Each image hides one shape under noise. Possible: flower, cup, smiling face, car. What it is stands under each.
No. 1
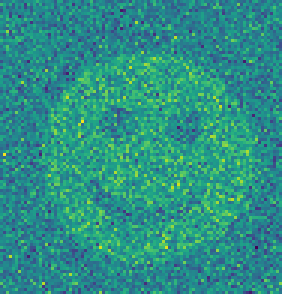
smiling face
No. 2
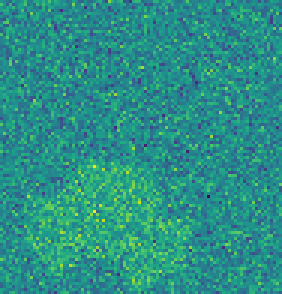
car
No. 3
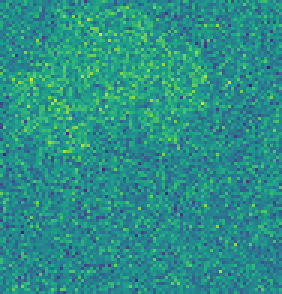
car
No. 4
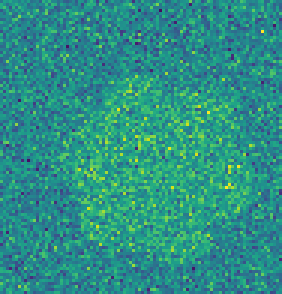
flower
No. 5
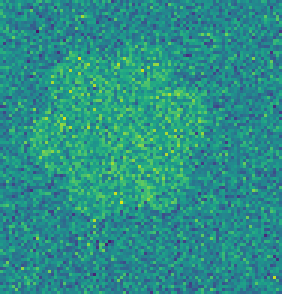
flower
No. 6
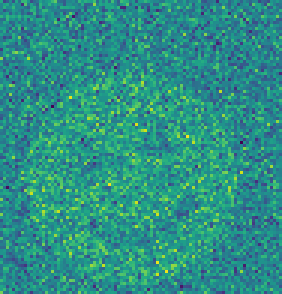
smiling face
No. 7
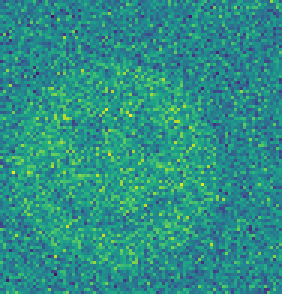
smiling face
